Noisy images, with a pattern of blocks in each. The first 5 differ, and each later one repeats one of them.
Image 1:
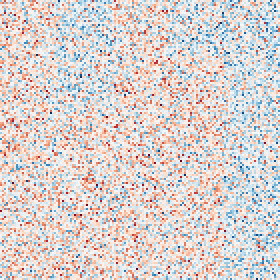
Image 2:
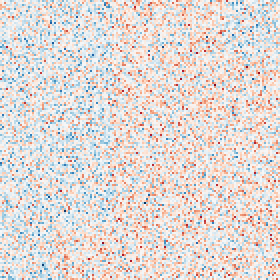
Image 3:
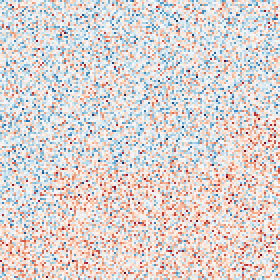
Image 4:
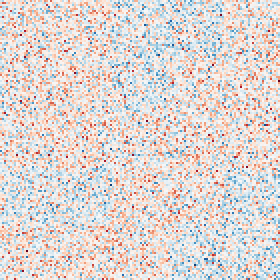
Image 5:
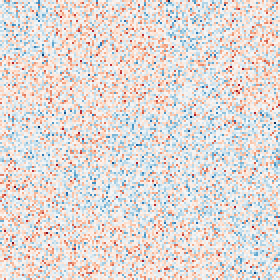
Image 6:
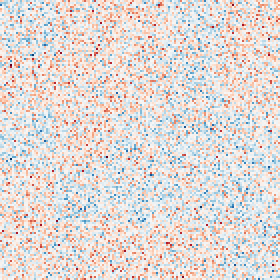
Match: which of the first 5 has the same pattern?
5
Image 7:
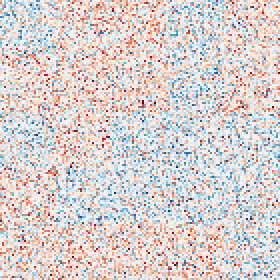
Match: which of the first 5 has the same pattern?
5
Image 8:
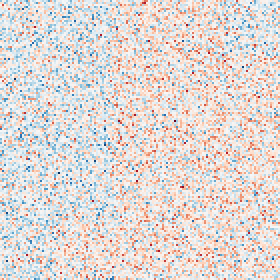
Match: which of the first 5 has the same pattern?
2
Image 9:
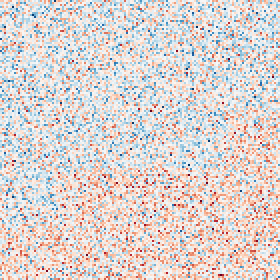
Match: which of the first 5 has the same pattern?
3
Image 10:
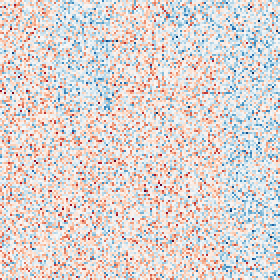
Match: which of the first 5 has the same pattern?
1
